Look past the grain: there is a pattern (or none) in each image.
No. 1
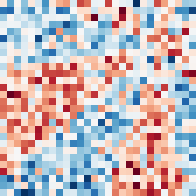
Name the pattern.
spokes from one point
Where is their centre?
top right
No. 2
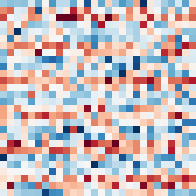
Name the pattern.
horizontal stripes
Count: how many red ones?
6
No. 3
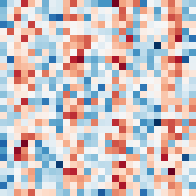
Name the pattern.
vertical stripes
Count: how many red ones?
4
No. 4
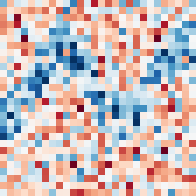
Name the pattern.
a wavy band
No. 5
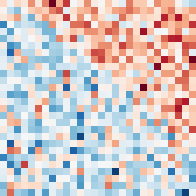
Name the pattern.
a sharp edge
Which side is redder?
top right
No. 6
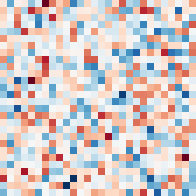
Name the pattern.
only noise
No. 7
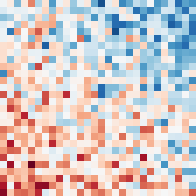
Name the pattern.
a smooth slope
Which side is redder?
bottom left
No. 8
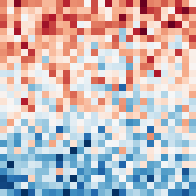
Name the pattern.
a smooth slope
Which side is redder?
top
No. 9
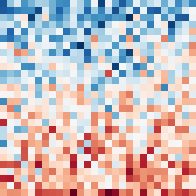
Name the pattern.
a smooth slope
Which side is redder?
bottom
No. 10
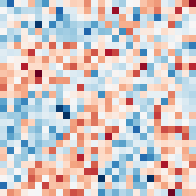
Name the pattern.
spokes from one point
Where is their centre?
top right
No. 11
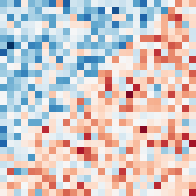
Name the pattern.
a sharp edge
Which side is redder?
bottom right
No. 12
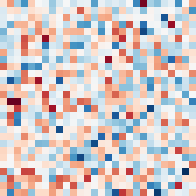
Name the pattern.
only noise
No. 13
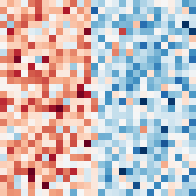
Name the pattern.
a sharp edge
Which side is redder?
left
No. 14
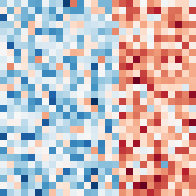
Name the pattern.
a sharp edge
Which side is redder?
right
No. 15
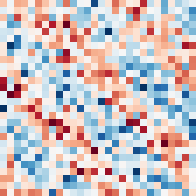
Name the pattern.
diagonal stripes
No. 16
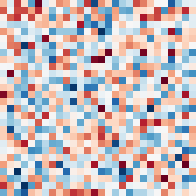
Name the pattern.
only noise
